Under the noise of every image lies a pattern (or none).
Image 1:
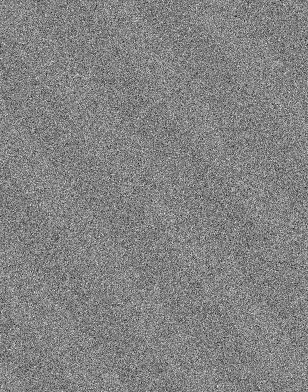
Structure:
diagonal stripes
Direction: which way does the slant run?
top left to bottom right
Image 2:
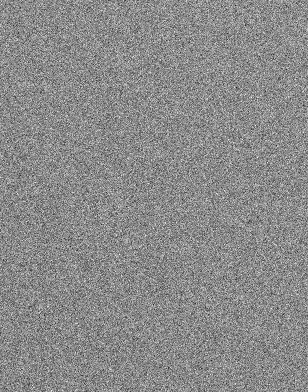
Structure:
a smooth slope
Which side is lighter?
top right
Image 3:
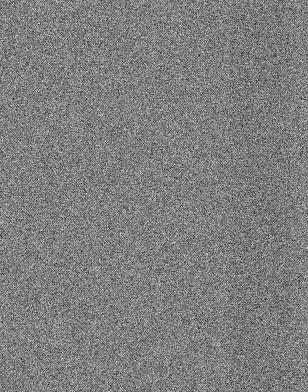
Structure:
one vertical stripe
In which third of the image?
right
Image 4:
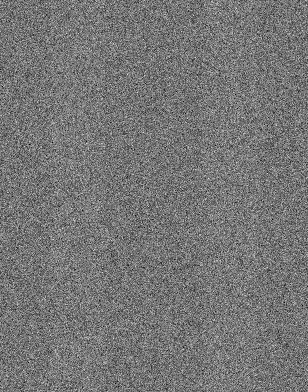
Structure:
vertical stripes
